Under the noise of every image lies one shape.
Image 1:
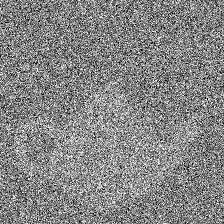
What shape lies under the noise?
teapot
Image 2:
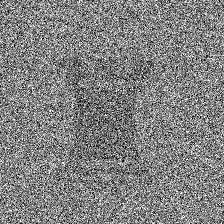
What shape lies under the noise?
chess rook
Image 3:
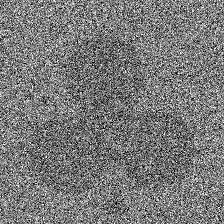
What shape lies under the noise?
club
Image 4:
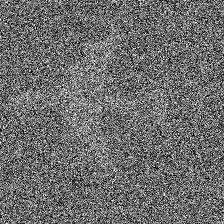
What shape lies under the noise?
airplane
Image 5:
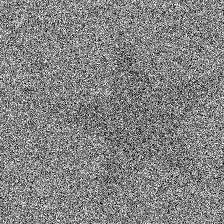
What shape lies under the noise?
star
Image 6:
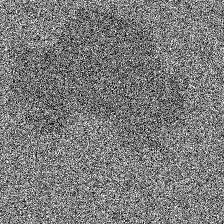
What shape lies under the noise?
car
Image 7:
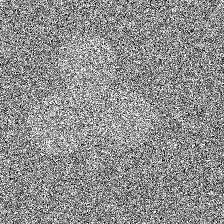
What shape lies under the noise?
club
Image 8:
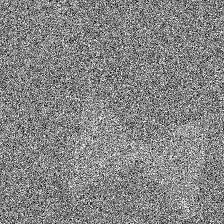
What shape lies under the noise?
bow tie
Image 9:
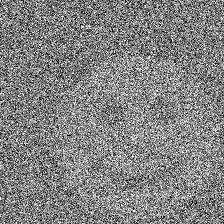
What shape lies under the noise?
smiling face
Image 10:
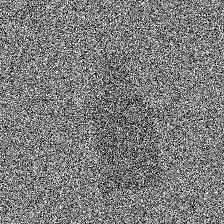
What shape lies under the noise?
bottle
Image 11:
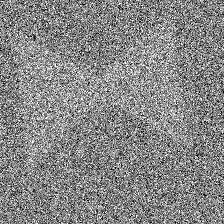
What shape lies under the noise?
bow tie
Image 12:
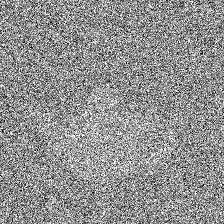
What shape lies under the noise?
teapot
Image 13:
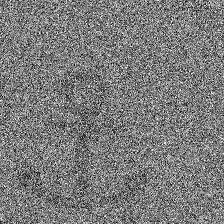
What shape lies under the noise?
anchor
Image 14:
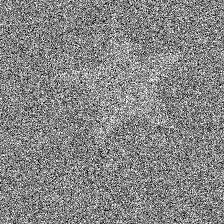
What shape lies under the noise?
star
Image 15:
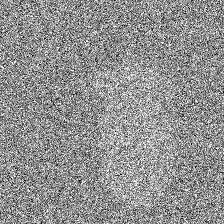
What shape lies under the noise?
footprint
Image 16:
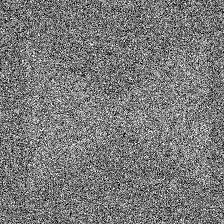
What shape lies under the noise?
bow tie
